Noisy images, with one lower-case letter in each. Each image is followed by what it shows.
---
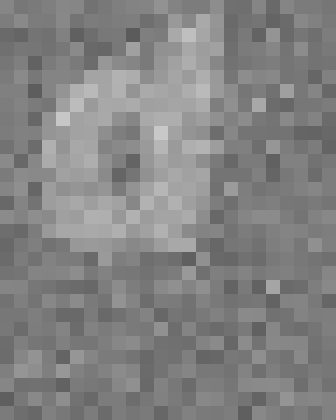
d
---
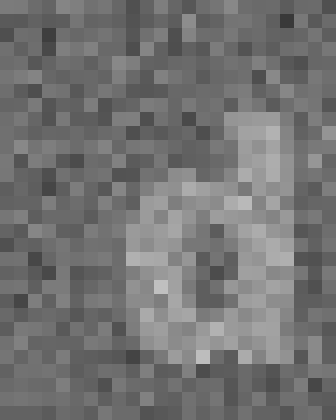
d
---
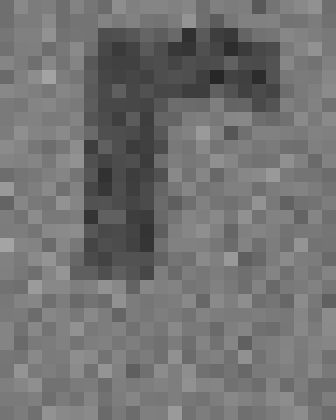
r
